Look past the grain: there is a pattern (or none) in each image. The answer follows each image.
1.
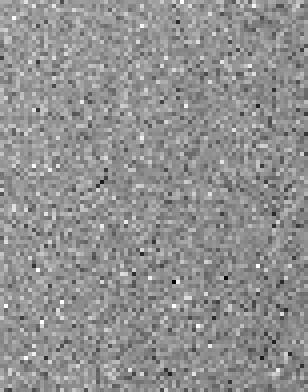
a smooth slope
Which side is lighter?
top left
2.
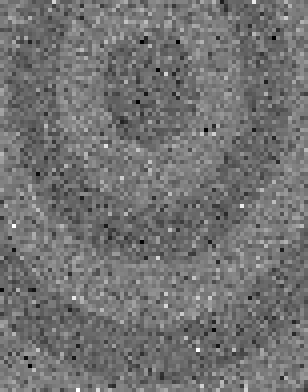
rings round one point
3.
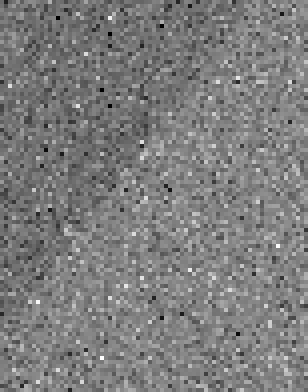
a sharp edge
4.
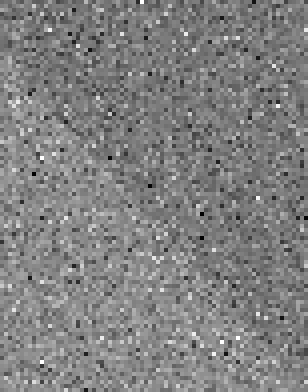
a sharp edge
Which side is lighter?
bottom left
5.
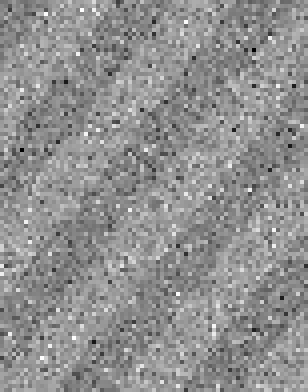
diagonal stripes
